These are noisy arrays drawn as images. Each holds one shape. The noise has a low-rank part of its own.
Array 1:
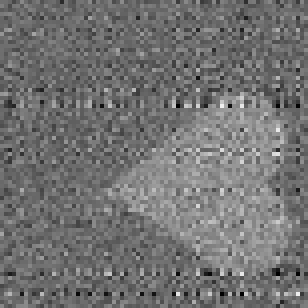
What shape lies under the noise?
heart
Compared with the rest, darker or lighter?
lighter
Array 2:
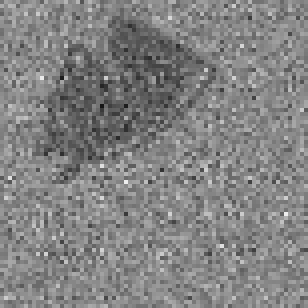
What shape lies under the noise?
chess knight
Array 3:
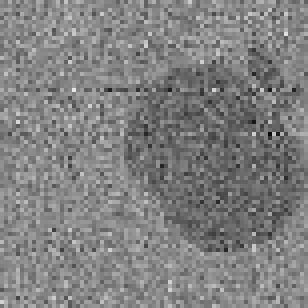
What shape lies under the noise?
apple
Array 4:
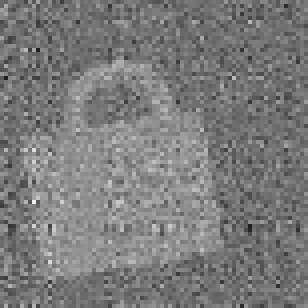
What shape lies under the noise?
cup
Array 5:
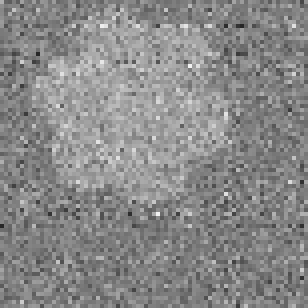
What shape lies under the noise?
flower
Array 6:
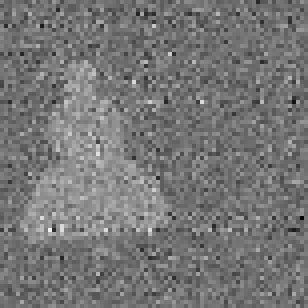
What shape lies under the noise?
chess pawn
